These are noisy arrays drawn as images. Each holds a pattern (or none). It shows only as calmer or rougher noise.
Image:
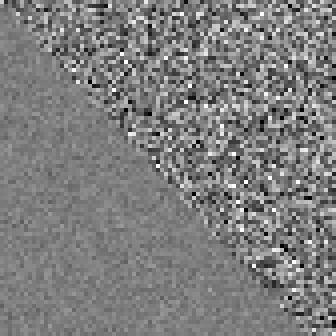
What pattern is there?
a sharp edge
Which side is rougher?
top right
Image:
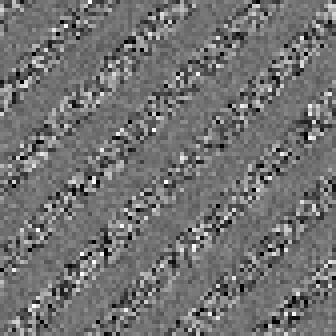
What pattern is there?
diagonal stripes
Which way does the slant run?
bottom left to top right
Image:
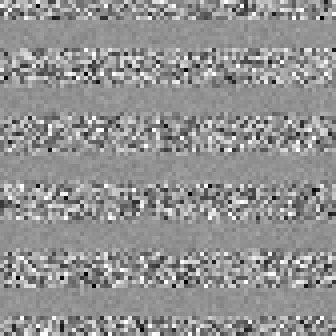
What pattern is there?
horizontal stripes
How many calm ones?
5
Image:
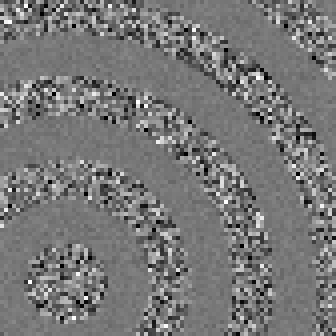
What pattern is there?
rings round one point
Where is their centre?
bottom left
